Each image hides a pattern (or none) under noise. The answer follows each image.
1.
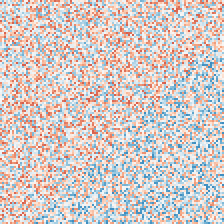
a sharp edge
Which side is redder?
top left
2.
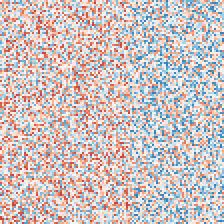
a sharp edge
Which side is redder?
left
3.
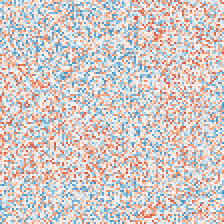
spokes from one point
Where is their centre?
bottom right
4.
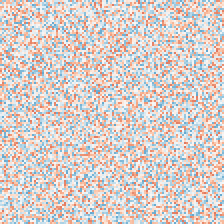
only noise
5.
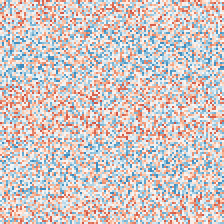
horizontal stripes
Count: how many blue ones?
2
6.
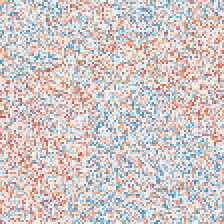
spokes from one point
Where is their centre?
top middle
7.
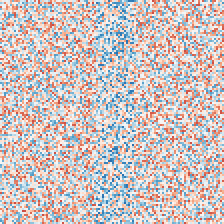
one vertical stripe
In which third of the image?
middle
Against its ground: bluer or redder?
bluer
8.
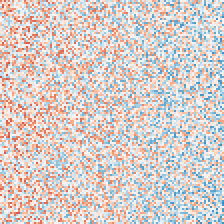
a smooth slope
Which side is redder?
left
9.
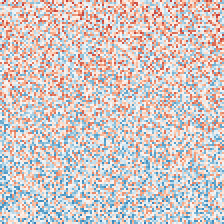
a smooth slope
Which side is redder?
top
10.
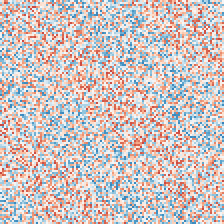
diagonal stripes
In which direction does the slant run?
top left to bottom right
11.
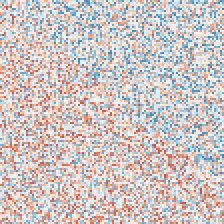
a sharp edge
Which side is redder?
bottom left
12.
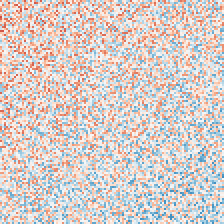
a smooth slope
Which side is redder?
top left
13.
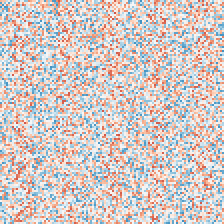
vertical stripes
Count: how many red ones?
5
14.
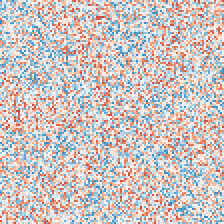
spokes from one point
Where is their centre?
centre
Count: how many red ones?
6
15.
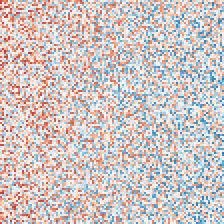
a smooth slope
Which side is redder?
left
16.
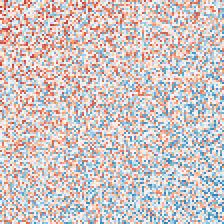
a smooth slope
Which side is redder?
top left
